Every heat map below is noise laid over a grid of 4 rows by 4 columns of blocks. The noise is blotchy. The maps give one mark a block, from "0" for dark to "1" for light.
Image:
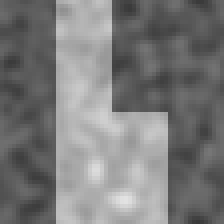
0 1 0 0
0 1 0 0
0 1 1 0
0 1 1 0
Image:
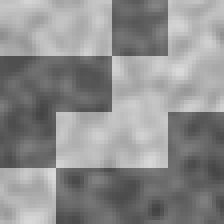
1 1 0 1
0 0 1 1
0 1 1 0
1 0 0 0
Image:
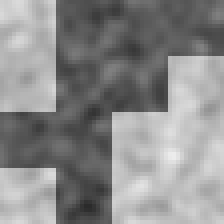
1 0 0 0
1 0 0 1
0 0 1 1
1 0 1 1
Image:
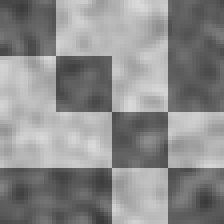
0 1 1 0
1 0 1 0
1 1 0 1
0 0 1 0
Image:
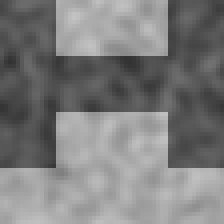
0 1 1 0
0 0 0 0
0 1 1 0
1 1 1 1
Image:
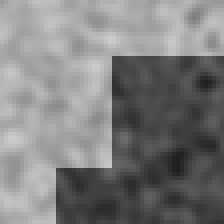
1 1 1 1
1 1 0 0
1 1 0 0
1 0 0 0
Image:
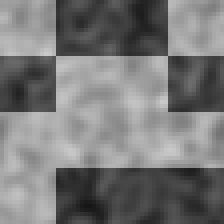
1 0 0 1
0 1 1 0
1 1 1 1
1 0 0 0
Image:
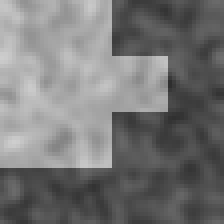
1 1 0 0
1 1 1 0
1 1 0 0
0 0 0 0
